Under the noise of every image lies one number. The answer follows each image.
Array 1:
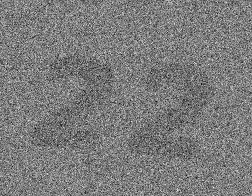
22
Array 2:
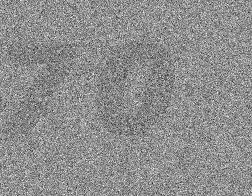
70
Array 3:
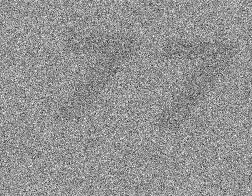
77
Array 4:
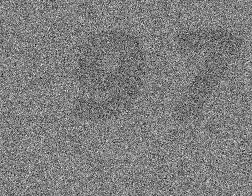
97
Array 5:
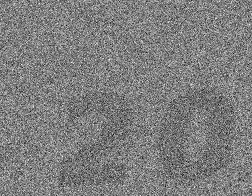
20
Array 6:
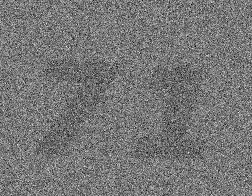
71
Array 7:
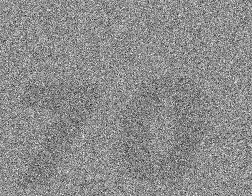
70
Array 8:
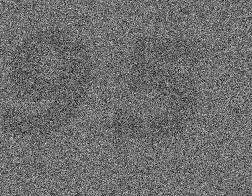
95
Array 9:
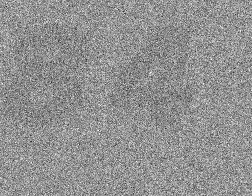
84
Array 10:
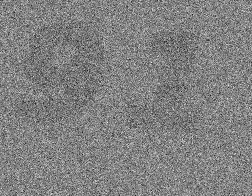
91
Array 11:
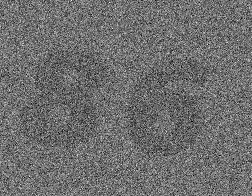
86
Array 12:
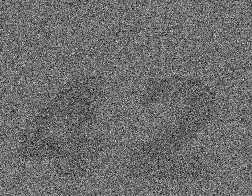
42
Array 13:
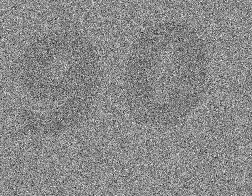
90
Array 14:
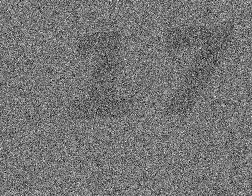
17
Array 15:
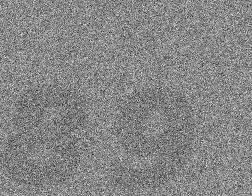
89
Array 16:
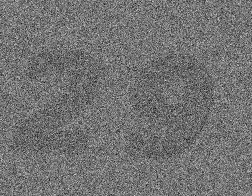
29
